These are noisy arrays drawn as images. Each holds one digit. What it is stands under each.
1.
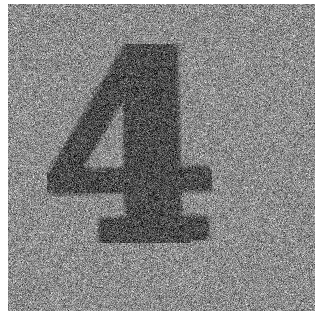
dark 4
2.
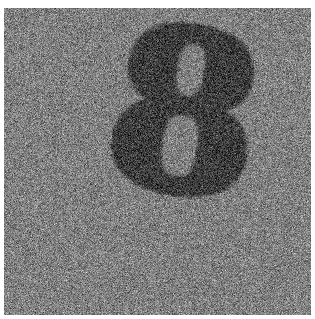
dark 8
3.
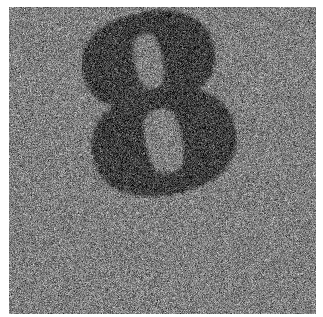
dark 8
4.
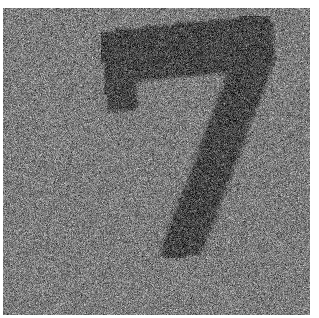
dark 7
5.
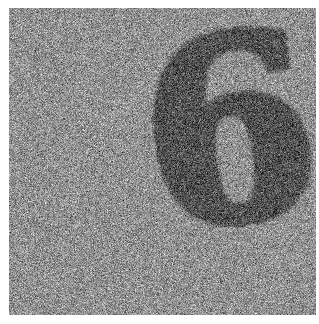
dark 6
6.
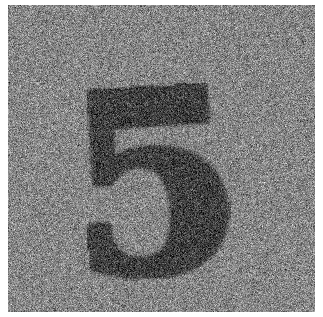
dark 5
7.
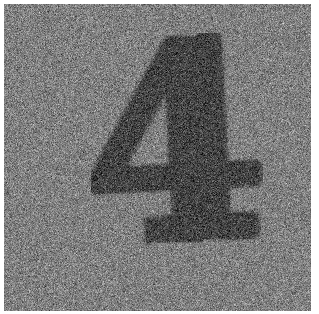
dark 4
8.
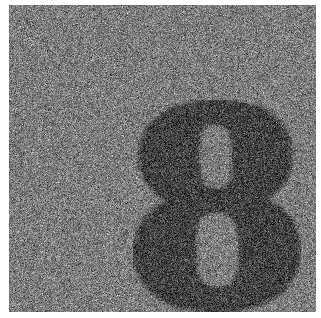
dark 8
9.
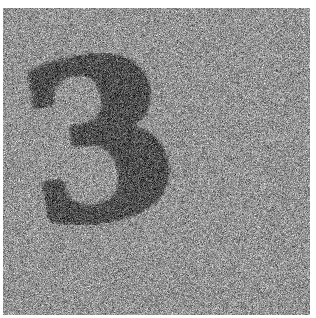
dark 3
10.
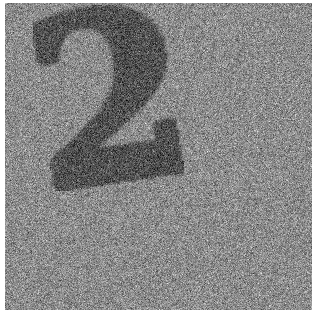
dark 2
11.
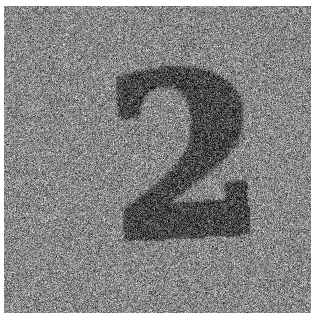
dark 2
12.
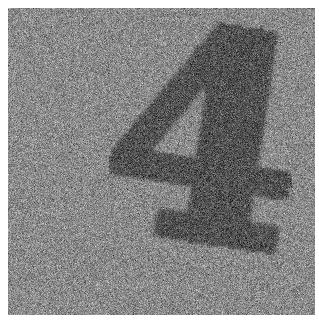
dark 4
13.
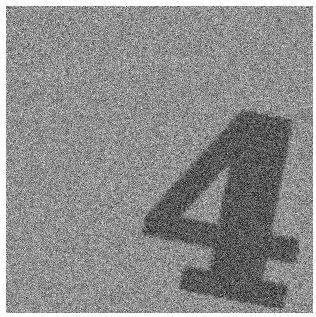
dark 4
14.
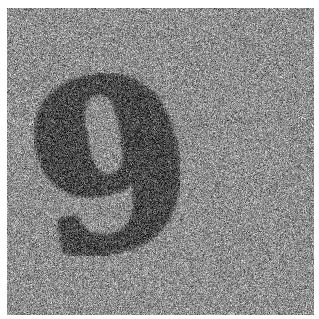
dark 9
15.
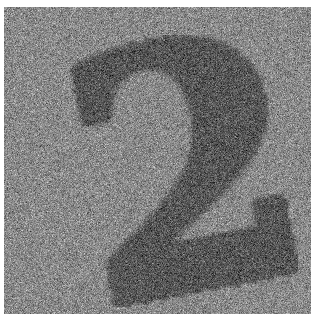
dark 2
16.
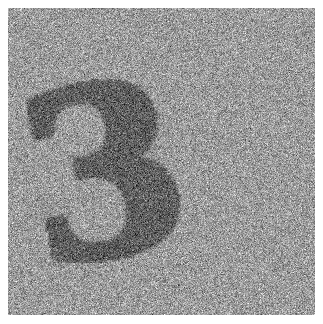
dark 3
